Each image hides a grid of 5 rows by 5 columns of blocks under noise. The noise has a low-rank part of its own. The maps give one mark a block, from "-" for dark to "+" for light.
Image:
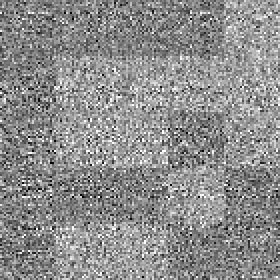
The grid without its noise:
- - - - +
- + + + +
- + + - +
- - - + -
- + + - -
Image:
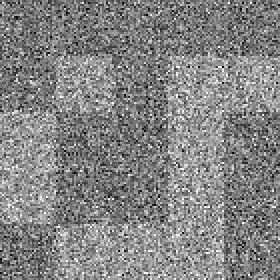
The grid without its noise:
- - - - -
- + - + +
+ - - + -
+ - - + -
- + + + -
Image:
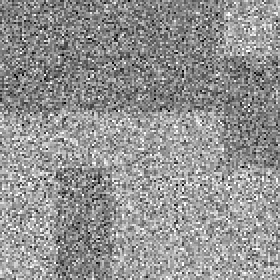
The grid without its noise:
- - - - +
- - - - -
+ + + + -
+ - + + +
+ - + + +
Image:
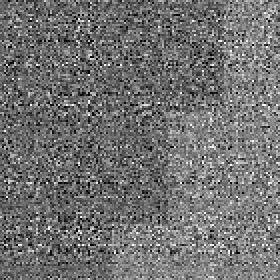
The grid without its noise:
- - - - +
- - - - +
- - - + +
- - - + +
- - + + +
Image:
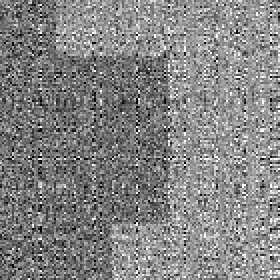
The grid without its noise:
- + + + +
- - - + +
- - - + +
- - - + +
- - + + +
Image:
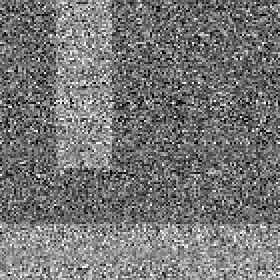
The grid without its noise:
- + - - -
- + - - -
- + - - -
- - - - -
+ + + + +
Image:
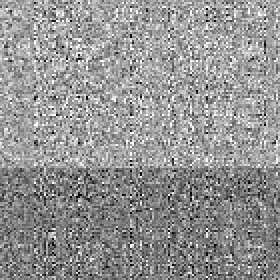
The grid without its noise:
+ + + + +
+ + + + +
+ + + + +
- - - - -
- - - - -
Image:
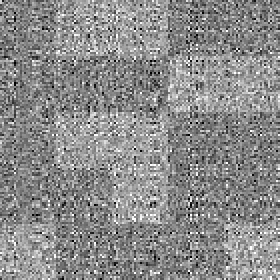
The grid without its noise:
- + + - -
- - - + +
- + + - -
- - + - -
+ - - - +
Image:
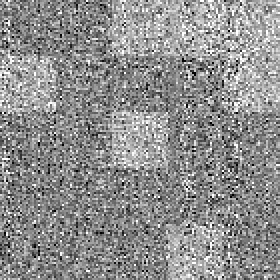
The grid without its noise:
- - + + +
+ - - - +
- - + - -
- - - - -
- - - + -
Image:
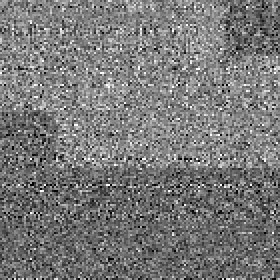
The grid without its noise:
+ + + + -
+ + + + +
- + + + +
- - - - -
- - - - -
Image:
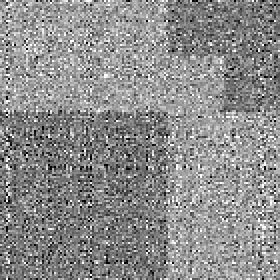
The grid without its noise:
+ + + - -
+ + + + -
- - - + +
- - - + +
- - - + +
